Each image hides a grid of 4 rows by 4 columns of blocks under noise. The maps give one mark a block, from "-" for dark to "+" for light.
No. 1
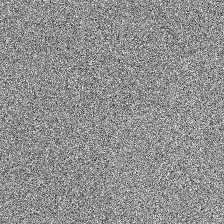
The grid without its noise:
----
---+
--++
--++
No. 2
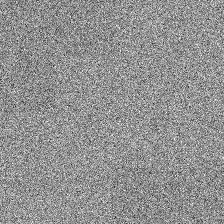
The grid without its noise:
--++
-+++
++++
++--
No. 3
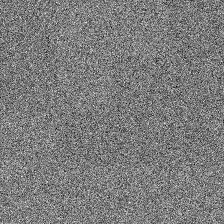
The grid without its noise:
-++-
-+--
+---
++++
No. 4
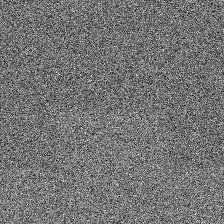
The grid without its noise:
----
----
-++-
++++
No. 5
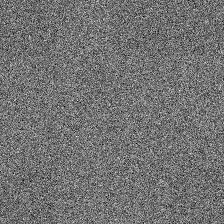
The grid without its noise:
-+--
++++
++++
-++-
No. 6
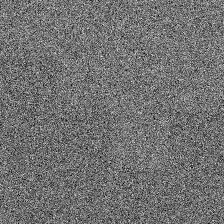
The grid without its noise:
++++
-+++
--+-
----
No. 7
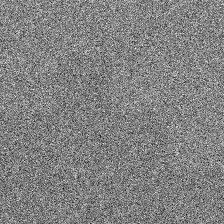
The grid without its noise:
++++
+-++
---+
----
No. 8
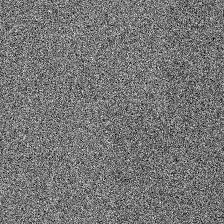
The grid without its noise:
+++-
+++-
++--
++--
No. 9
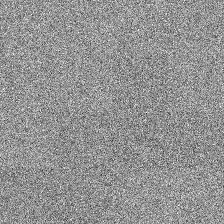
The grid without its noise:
++++
++-+
+---
--++
